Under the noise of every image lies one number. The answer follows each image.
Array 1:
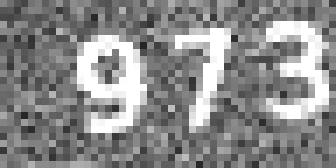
973
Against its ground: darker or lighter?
lighter
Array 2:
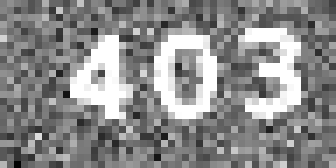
403
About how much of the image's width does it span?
two thirds
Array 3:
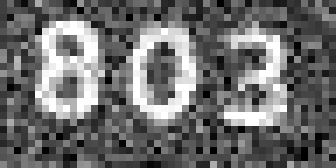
803
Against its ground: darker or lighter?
lighter
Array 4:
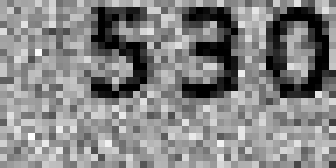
530
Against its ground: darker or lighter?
darker
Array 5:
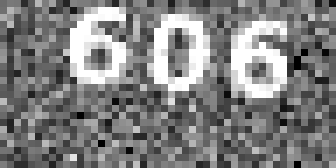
606
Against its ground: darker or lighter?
lighter
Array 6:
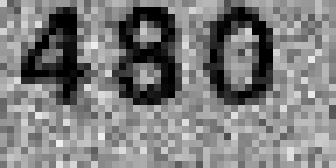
480
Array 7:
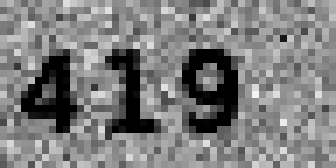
419
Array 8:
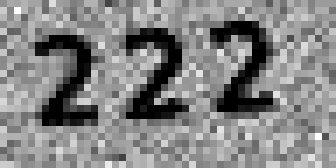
222
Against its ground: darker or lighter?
darker
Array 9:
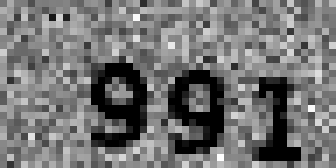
991
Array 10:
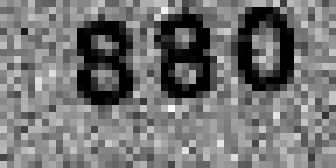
880
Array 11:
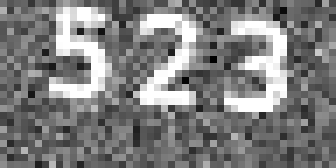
523
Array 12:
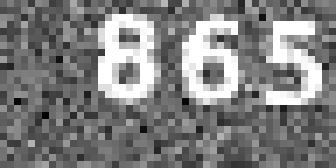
865
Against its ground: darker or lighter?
lighter
